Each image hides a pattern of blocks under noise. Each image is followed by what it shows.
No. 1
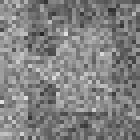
top and bottom mirror each other
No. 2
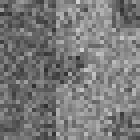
top and bottom mirror each other
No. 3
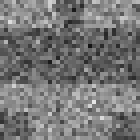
left and right mirror each other
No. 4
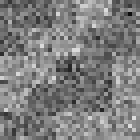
mirrored about the diagonal from the top left
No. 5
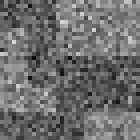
no symmetry
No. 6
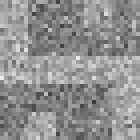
the same after a half turn
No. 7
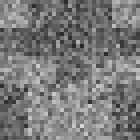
left and right mirror each other
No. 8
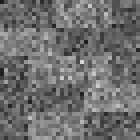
the same after a half turn
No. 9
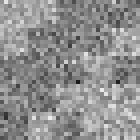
mirrored about the diagonal from the top left
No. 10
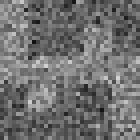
the same after a half turn
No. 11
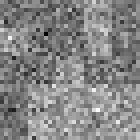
no symmetry
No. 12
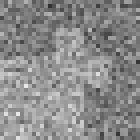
mirrored about the diagonal from the bottom left
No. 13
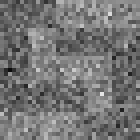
the same after a half turn
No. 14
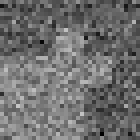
mirrored about the diagonal from the bottom left
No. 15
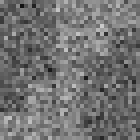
the same after a half turn
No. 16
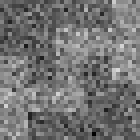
the same after a half turn
